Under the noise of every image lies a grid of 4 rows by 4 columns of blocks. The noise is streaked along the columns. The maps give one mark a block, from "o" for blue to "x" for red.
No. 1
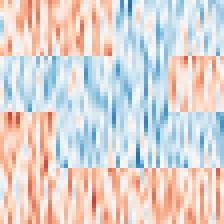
x x o o
o o o x
x o o o
x x x x
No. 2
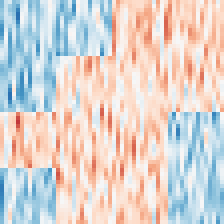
o o x x
o x x x
x x x o
o x x o
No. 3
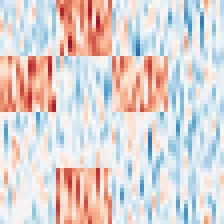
o x o o
x o x o
o o o o
o x o o
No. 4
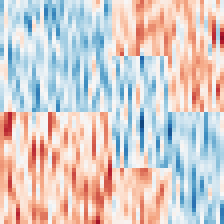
o o x x
o o o x
x x o o
x x x o
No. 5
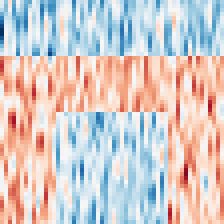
o o o o
x x x x
x o o x
x o o x
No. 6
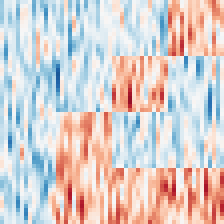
o o o x
o o x o
o x o o
o x x x
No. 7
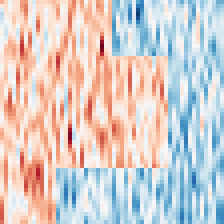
x x o o
x x x o
x x x o
x o o o
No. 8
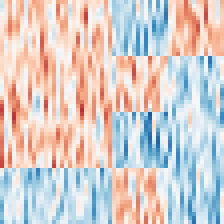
x x o x
x x x o
x x o o
o o x o
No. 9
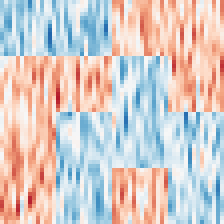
o o x x
x x o x
x o o o
x o x o
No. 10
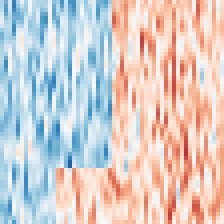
o o x x
o o x x
o o x x
o x x x
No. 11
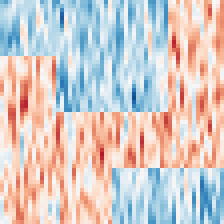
o o o x
x o o x
x x x x
x x o o
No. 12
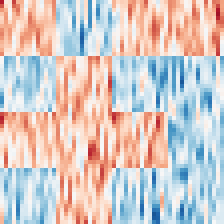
x o x x
o x o o
x x x o
o x o o
